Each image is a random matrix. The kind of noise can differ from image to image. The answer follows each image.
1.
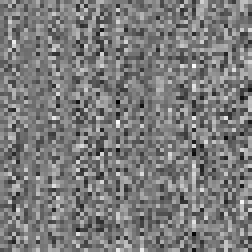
columns of uneven size
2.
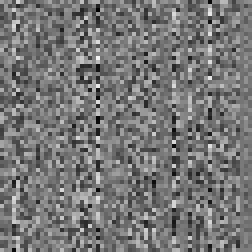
columns of uneven size
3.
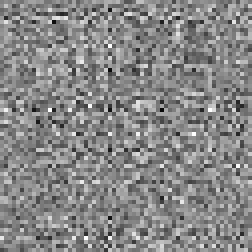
low rank plus noise
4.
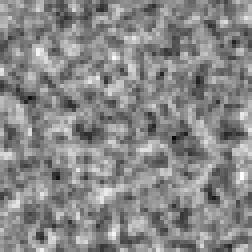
blotchy
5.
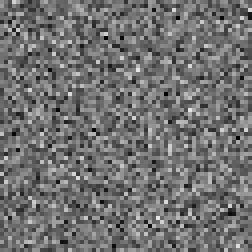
independent entries
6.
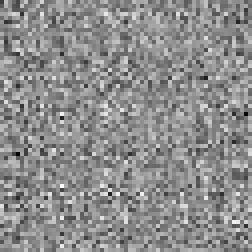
low rank plus noise
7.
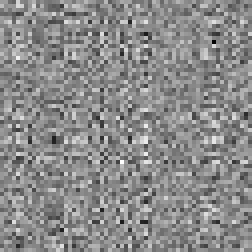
low rank plus noise
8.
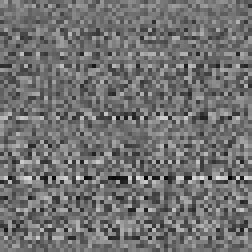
rows of uneven size
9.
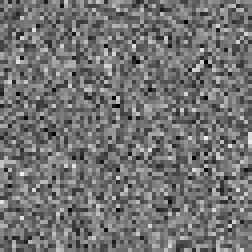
independent entries
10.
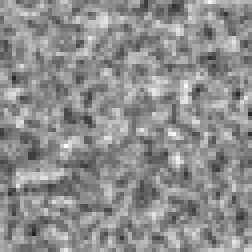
blotchy
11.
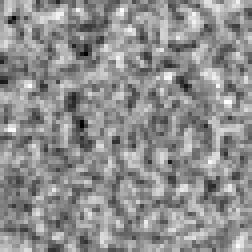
blotchy
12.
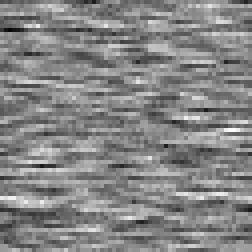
streaked along the rows
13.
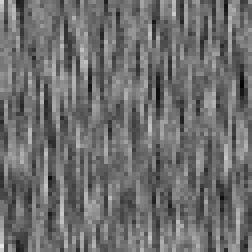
streaked along the columns
